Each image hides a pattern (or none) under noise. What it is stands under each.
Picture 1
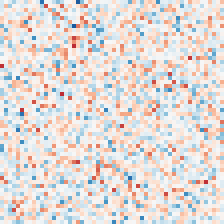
only noise
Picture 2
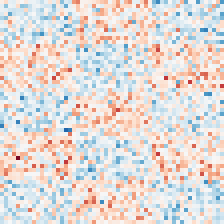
a checkerboard
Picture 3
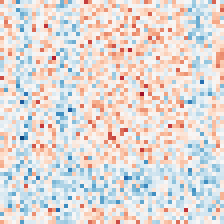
bands of rows crossing bands of columns
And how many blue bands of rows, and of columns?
1 and 3
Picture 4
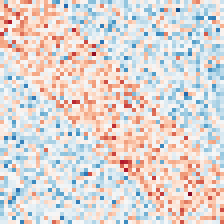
a diagonal band
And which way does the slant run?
top left to bottom right
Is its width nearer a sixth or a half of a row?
a half
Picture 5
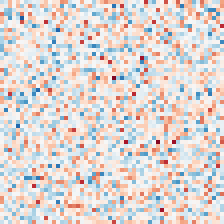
only noise
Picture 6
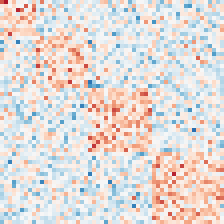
blocks along the diagonal
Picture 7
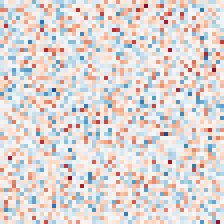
only noise
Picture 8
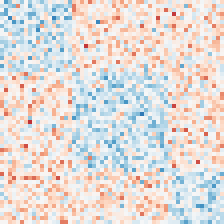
blocks along the diagonal
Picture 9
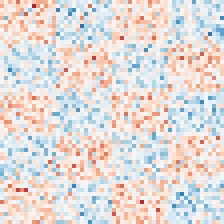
a checkerboard
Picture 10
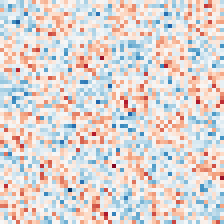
a checkerboard
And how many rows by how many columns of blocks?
6 by 6
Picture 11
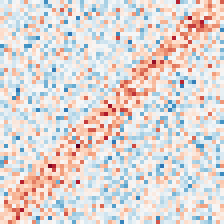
a diagonal band
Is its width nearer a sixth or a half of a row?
a sixth
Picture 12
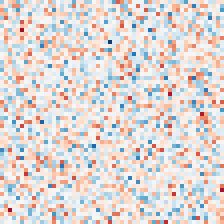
only noise
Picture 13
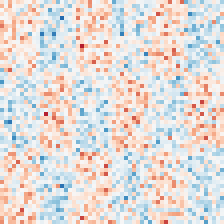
a checkerboard
